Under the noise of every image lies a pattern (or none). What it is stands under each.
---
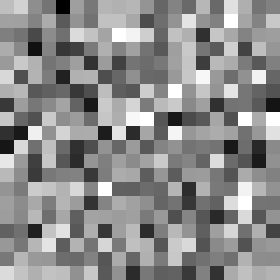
only noise
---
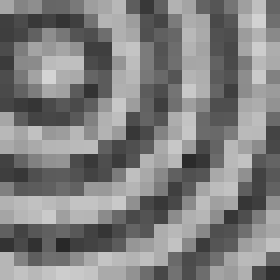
rings round one point
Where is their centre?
top left
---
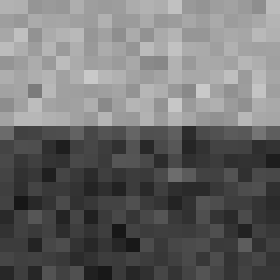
a sharp edge
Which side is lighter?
top
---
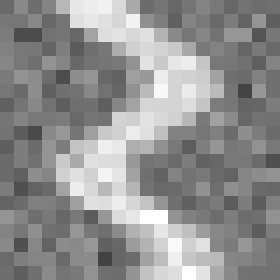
a wavy band
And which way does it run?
top to bottom
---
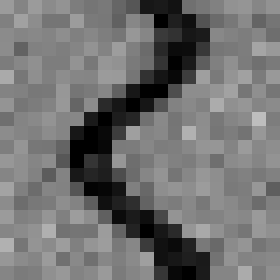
a wavy band
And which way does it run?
top to bottom
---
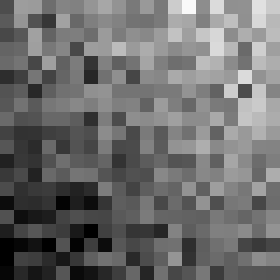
a smooth slope
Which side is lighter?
top right
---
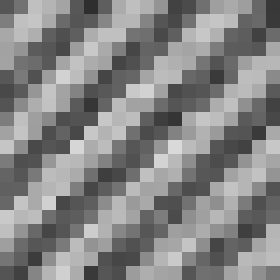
diagonal stripes
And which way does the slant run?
bottom left to top right
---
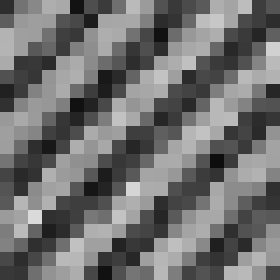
diagonal stripes
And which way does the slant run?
bottom left to top right
